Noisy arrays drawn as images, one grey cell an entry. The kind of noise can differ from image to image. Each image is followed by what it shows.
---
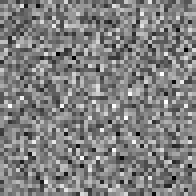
independent entries
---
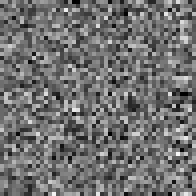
low rank plus noise
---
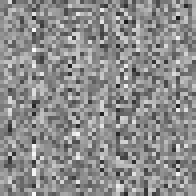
columns of uneven size
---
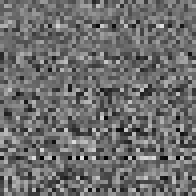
rows of uneven size
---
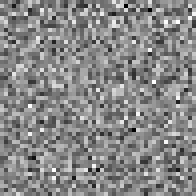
low rank plus noise
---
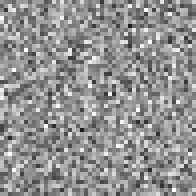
independent entries
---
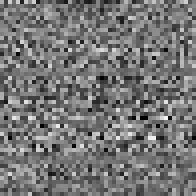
rows of uneven size
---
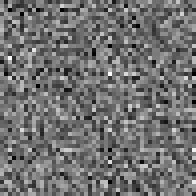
low rank plus noise
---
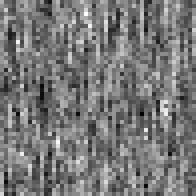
streaked along the columns
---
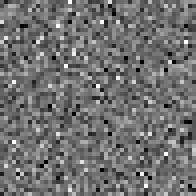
heavy tails
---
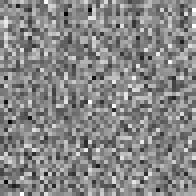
low rank plus noise
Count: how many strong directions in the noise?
two
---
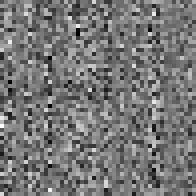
columns of uneven size
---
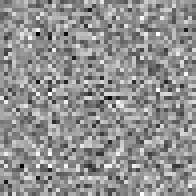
low rank plus noise
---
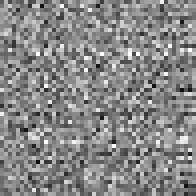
low rank plus noise
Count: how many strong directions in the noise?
one
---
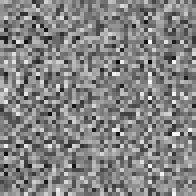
low rank plus noise
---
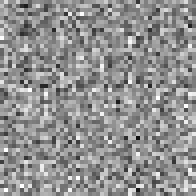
low rank plus noise
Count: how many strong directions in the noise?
five to eight
